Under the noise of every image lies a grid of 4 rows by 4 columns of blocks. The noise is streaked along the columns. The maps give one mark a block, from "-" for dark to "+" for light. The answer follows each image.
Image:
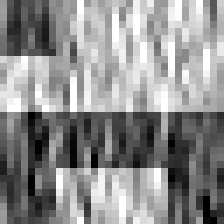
- + + +
+ + + +
- - - -
- + + -
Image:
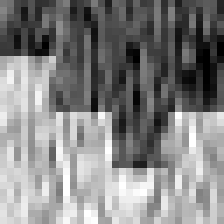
- - - -
+ - - -
+ + - +
+ + + +
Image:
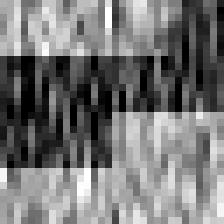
+ + + -
- - - -
- - + +
+ + + +
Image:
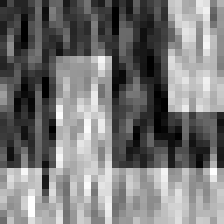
- - - +
- + - +
- + - -
+ + + +
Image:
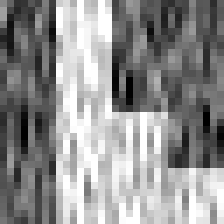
- + - -
- + - -
- + + -
- + + +
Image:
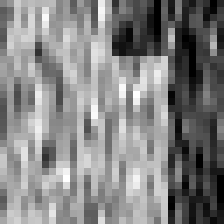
+ + - -
+ + + -
+ + + -
+ + + -
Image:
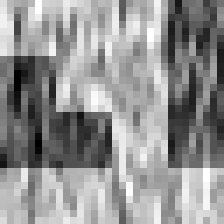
+ + + -
- + + -
- - + -
+ + + +
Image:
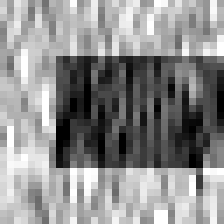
+ + + +
+ - - -
+ - - -
+ + + +
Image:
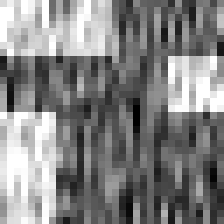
+ + - -
- - - +
+ - - -
+ - - -
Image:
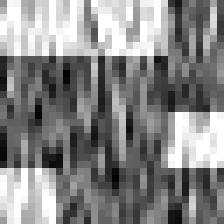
+ + + -
- - - -
- - - +
+ - - -
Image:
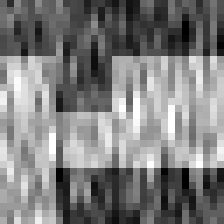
- - - -
+ - + +
+ + + +
+ - - -
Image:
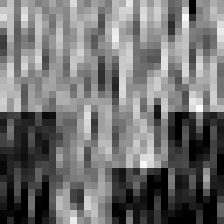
+ + + +
+ + + +
- + + -
- + - -
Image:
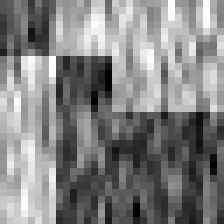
- + + +
+ - + +
+ - - -
+ - - -
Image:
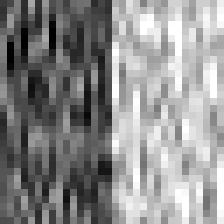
- - + +
- - + +
- - + +
- - + +
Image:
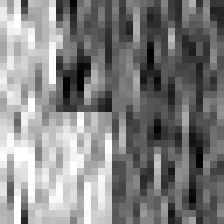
+ - - -
+ - - -
+ + - -
+ + - -
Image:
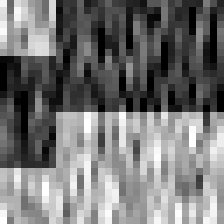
+ - - -
- - - -
- + + +
+ + + +
